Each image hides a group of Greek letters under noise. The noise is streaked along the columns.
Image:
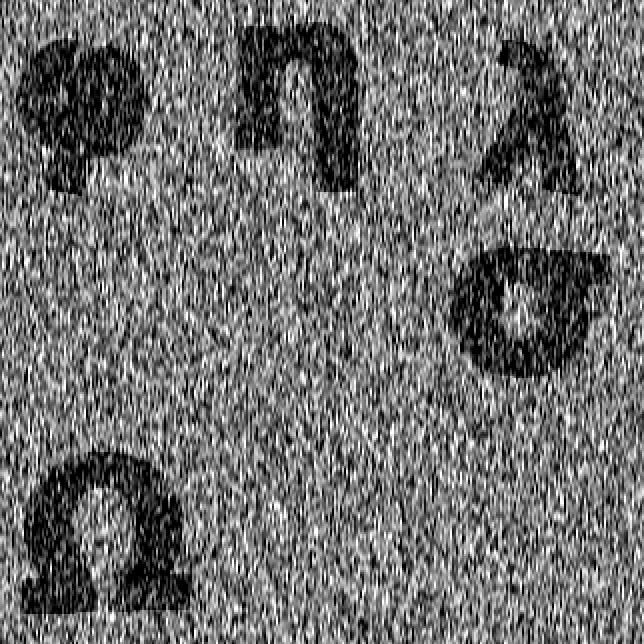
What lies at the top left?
phi
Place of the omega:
bottom left
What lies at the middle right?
sigma
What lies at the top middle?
eta
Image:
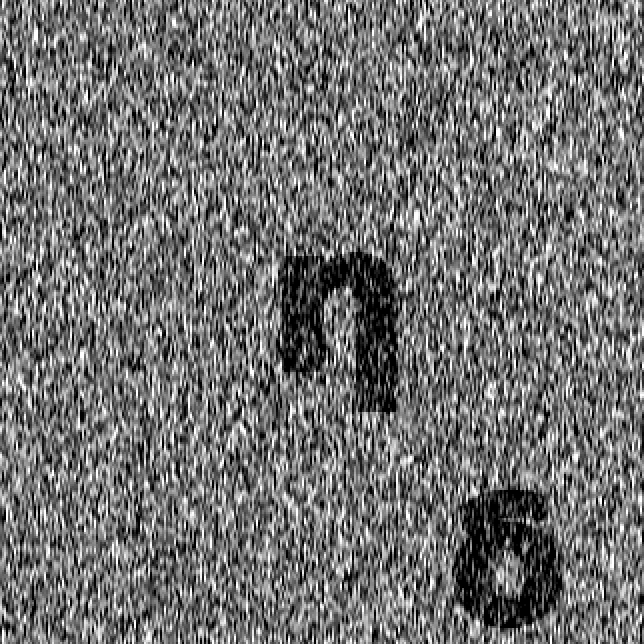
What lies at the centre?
eta
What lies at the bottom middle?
nothing
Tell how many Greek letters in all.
2
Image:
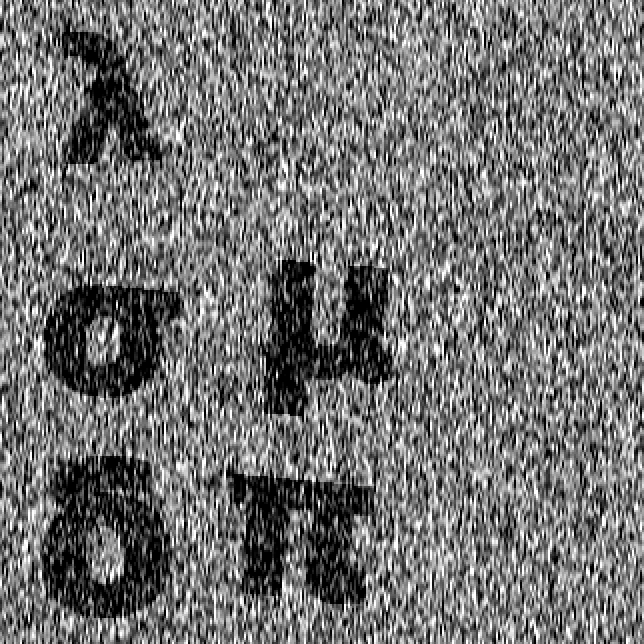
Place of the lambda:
top left
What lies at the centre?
mu
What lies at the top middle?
nothing
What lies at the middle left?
sigma
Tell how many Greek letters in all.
5
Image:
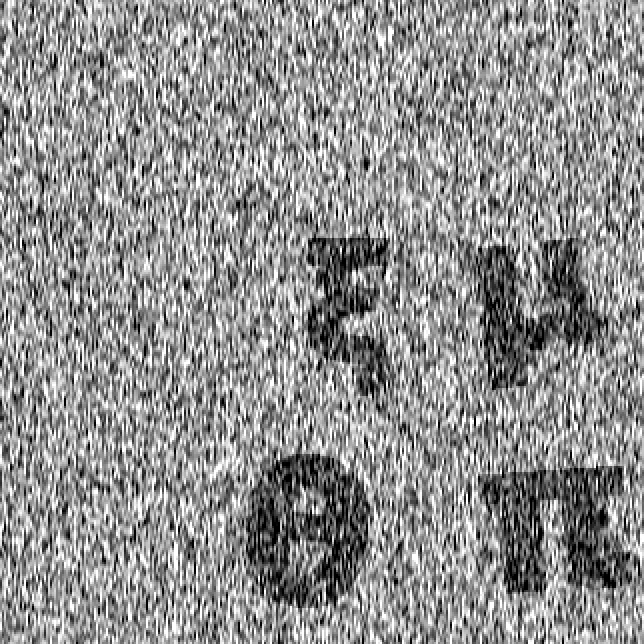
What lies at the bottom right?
pi
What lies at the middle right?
mu
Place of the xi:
centre
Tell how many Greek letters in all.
4
